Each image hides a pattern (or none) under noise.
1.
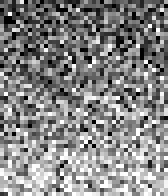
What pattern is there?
a smooth slope
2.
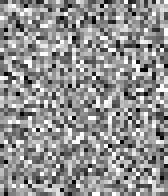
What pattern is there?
only noise
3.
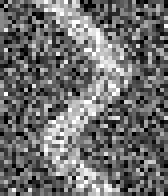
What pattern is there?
a wavy band
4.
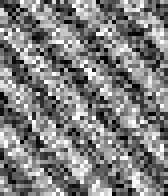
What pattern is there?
diagonal stripes
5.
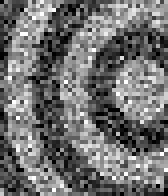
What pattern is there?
rings round one point
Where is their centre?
middle right
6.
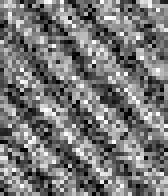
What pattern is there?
diagonal stripes
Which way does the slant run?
top left to bottom right
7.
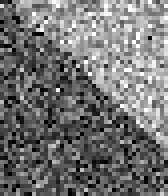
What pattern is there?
a sharp edge
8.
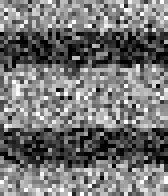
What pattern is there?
horizontal stripes
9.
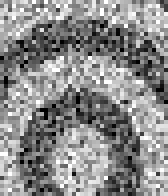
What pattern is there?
rings round one point
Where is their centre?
bottom middle
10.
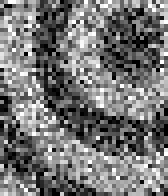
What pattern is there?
rings round one point
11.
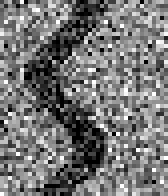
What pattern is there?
a wavy band
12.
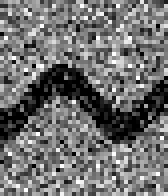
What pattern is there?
a wavy band
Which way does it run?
left to right
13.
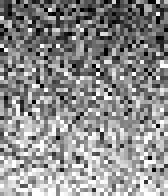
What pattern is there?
a smooth slope
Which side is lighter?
bottom
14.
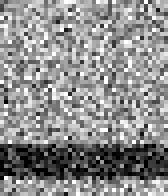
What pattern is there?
one horizontal stripe
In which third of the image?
bottom
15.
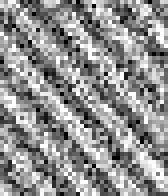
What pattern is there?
diagonal stripes
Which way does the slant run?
top left to bottom right
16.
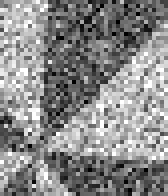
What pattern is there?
spokes from one point
